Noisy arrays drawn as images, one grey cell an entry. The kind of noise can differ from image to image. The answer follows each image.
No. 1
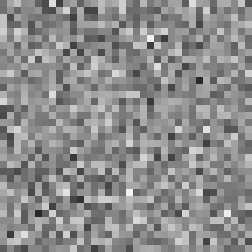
independent entries
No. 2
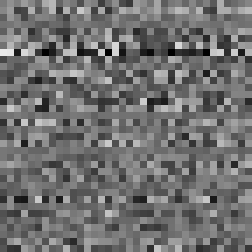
rows of uneven size
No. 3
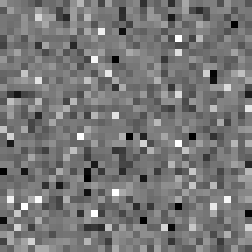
heavy tails
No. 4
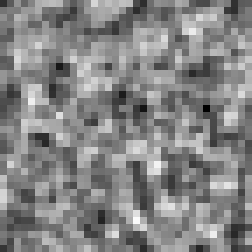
blotchy
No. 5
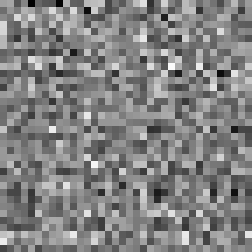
low rank plus noise
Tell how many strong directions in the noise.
three or four
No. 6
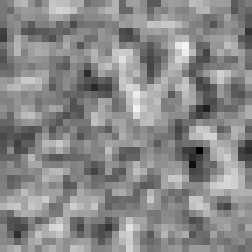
blotchy
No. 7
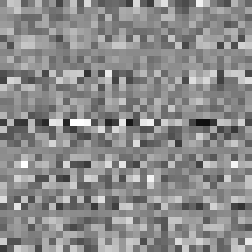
rows of uneven size
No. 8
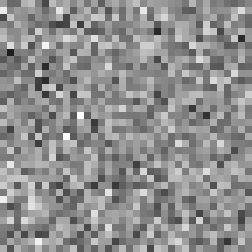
independent entries
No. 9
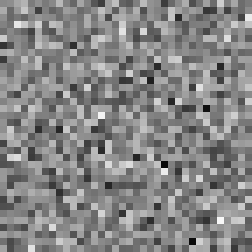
independent entries
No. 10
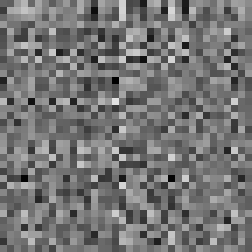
low rank plus noise
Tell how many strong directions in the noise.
two
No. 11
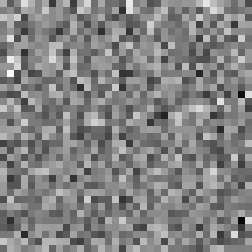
low rank plus noise
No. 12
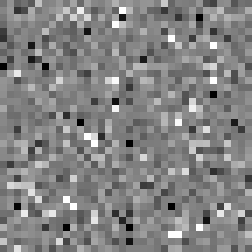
heavy tails
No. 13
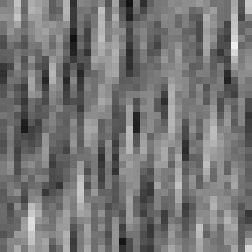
streaked along the columns
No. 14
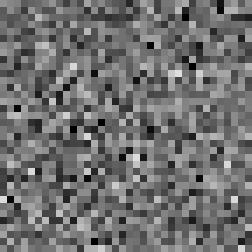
independent entries
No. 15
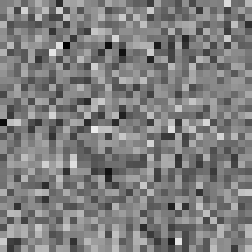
low rank plus noise
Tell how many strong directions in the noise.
five to eight
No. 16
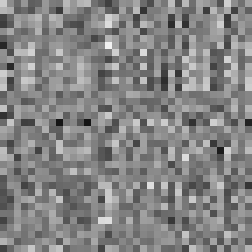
low rank plus noise
